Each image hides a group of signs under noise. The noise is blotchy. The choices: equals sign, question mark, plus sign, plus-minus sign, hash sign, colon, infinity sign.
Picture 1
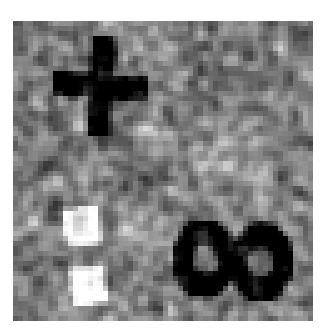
top left: dark plus sign; bottom left: light colon; bottom right: dark infinity sign
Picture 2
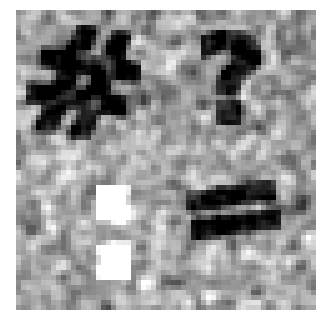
top left: dark hash sign; top right: dark question mark; bottom left: light colon; bottom right: dark equals sign
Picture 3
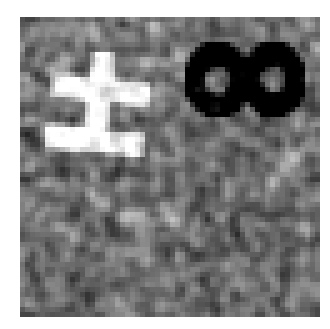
top left: light plus-minus sign; top right: dark infinity sign
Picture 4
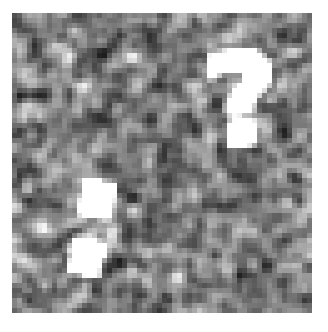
top right: light question mark; bottom left: light colon
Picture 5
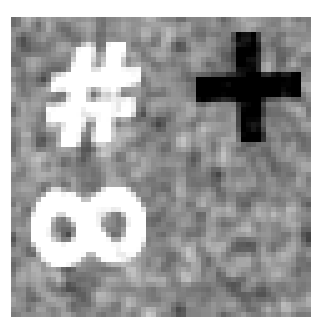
top left: light hash sign; top right: dark plus sign; bottom left: light infinity sign
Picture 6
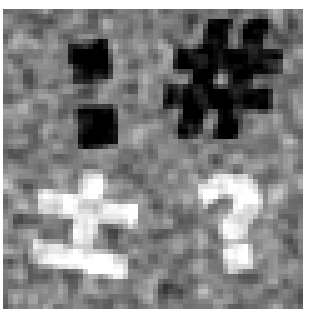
top left: dark colon; top right: dark hash sign; bottom left: light plus-minus sign; bottom right: light question mark
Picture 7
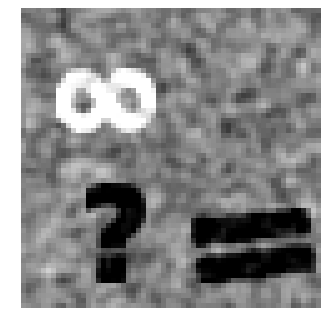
top left: light infinity sign; bottom left: dark question mark; bottom right: dark equals sign
